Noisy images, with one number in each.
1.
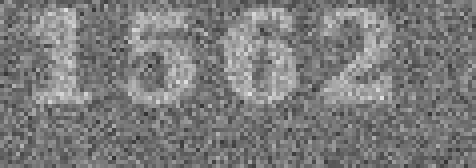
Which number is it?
1562
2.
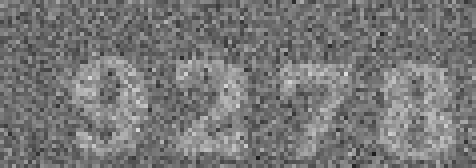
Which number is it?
9278
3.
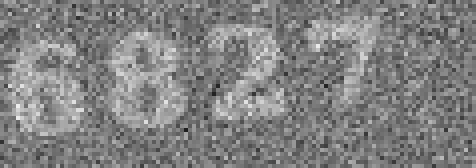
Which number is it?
6827
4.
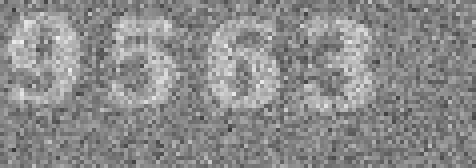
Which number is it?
9563
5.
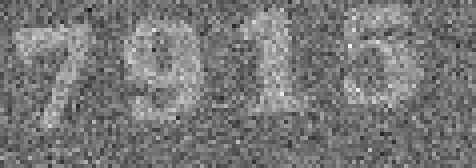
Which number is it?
7915
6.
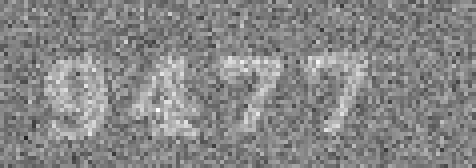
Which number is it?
9477
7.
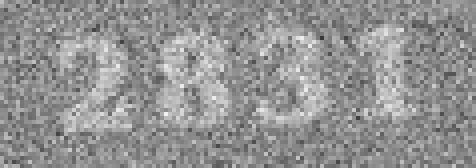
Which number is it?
2831
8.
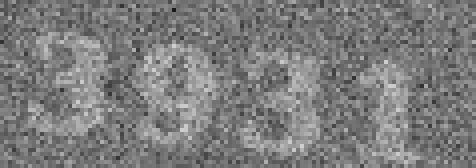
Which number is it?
3931
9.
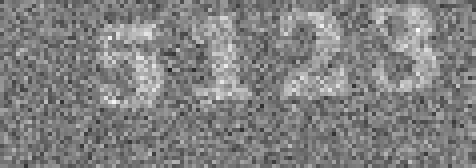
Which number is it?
5123
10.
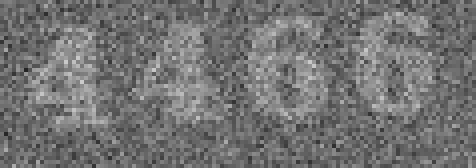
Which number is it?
4466
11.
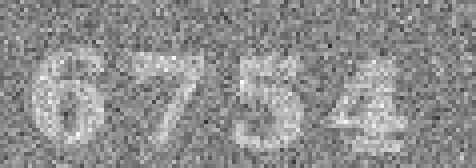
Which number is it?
6754
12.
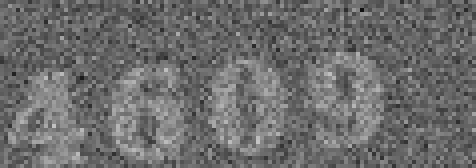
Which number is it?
4609
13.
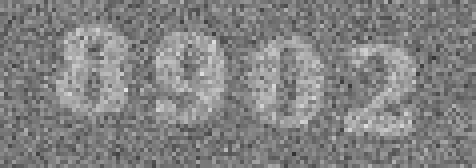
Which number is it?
8902
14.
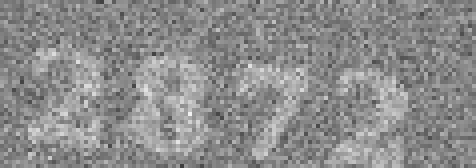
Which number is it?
2872
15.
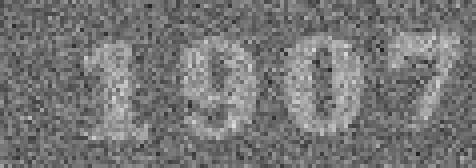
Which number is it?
1907
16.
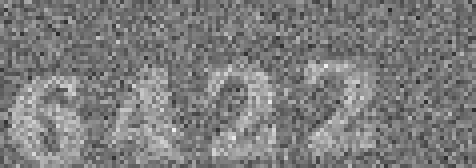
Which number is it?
6422
